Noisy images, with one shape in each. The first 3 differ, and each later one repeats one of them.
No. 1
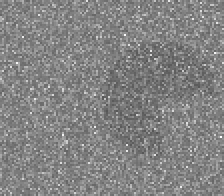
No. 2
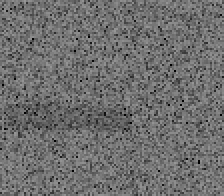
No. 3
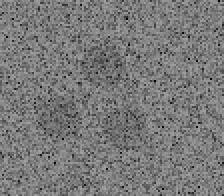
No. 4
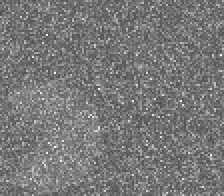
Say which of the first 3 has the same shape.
1
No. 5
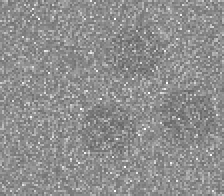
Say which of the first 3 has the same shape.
3
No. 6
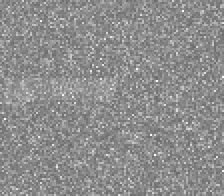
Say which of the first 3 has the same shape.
2
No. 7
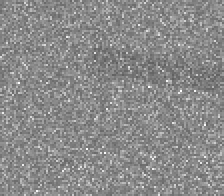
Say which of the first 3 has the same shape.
2
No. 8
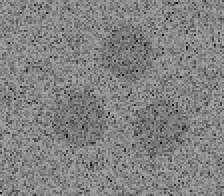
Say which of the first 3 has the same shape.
3
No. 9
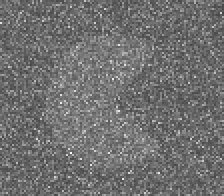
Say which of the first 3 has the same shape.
1
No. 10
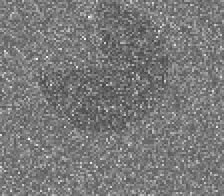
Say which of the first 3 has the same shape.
1
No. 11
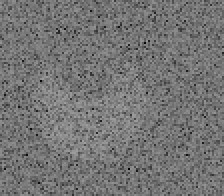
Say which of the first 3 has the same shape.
1
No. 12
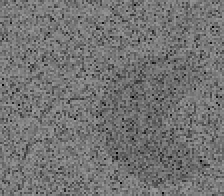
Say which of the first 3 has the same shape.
1
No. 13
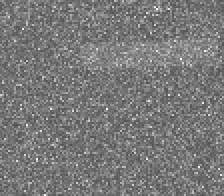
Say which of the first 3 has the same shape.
2
